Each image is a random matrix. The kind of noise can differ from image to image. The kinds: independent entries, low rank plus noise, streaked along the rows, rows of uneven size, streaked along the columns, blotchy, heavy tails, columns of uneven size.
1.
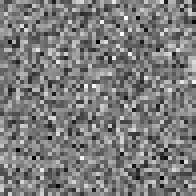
independent entries
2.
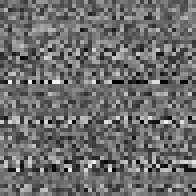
rows of uneven size
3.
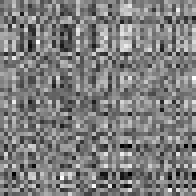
low rank plus noise
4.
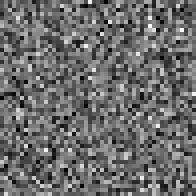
independent entries
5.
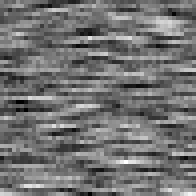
streaked along the rows
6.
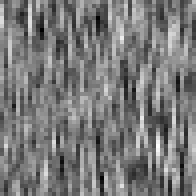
streaked along the columns
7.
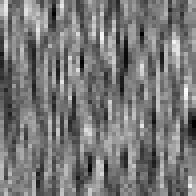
streaked along the columns
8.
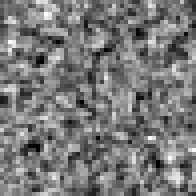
blotchy
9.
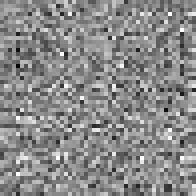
low rank plus noise
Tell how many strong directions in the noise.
three or four
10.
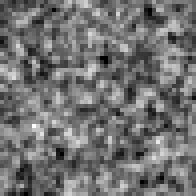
blotchy
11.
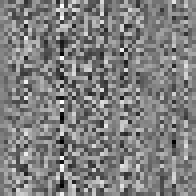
columns of uneven size
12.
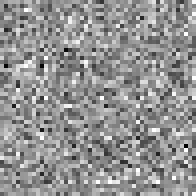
low rank plus noise
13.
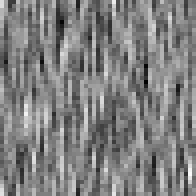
streaked along the columns
